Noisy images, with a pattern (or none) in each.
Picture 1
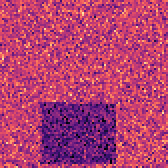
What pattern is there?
one block
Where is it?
bottom middle
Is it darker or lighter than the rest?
darker
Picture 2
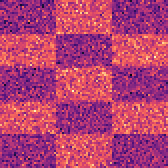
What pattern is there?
a checkerboard
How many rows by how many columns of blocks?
5 by 3
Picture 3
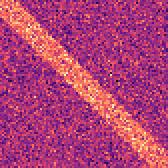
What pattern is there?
a diagonal band
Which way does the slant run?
top left to bottom right
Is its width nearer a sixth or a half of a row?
a sixth
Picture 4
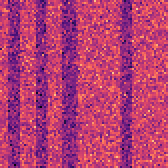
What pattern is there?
bands of columns
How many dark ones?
4
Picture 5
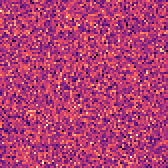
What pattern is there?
only noise
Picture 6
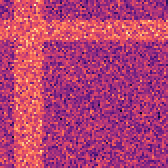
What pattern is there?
bands of rows crossing bands of columns
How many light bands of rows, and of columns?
1 and 1
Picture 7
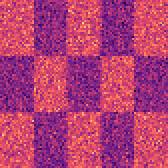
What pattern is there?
a checkerboard
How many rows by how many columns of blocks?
3 by 5
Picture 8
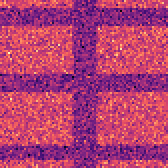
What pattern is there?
bands of rows crossing bands of columns
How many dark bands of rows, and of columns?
3 and 1
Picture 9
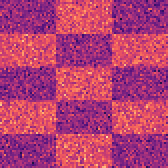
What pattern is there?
a checkerboard
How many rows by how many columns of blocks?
5 by 3
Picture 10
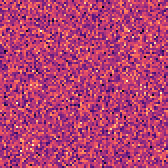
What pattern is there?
only noise
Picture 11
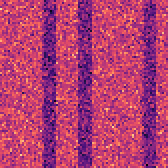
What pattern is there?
bands of columns
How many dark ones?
3
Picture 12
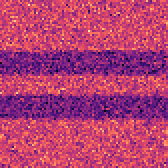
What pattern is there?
bands of rows
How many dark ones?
2
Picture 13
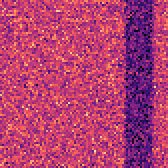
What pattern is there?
one band of columns
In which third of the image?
right
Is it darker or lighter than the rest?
darker
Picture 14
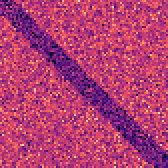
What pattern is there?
a diagonal band
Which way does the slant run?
top left to bottom right
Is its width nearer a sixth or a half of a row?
a sixth
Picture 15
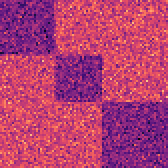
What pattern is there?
blocks along the diagonal
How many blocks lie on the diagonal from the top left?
3
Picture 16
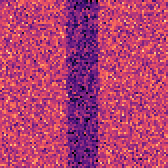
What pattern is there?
one band of columns
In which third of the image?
middle
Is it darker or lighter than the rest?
darker
